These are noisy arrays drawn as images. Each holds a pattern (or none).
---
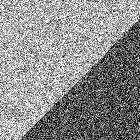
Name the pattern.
a sharp edge
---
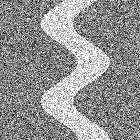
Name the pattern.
a wavy band
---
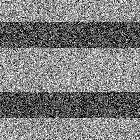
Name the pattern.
horizontal stripes
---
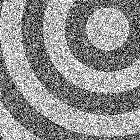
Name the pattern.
rings round one point
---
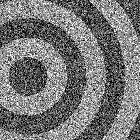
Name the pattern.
rings round one point
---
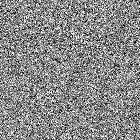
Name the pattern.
only noise
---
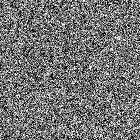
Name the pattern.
only noise
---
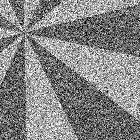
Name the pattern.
spokes from one point
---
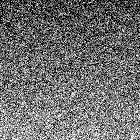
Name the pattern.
a smooth slope
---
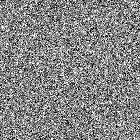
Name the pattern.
only noise
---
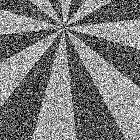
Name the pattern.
spokes from one point
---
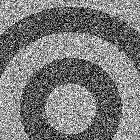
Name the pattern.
rings round one point
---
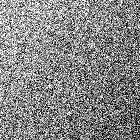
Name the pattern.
a smooth slope
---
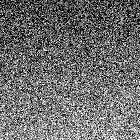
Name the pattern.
a smooth slope
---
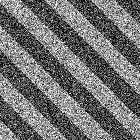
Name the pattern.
diagonal stripes
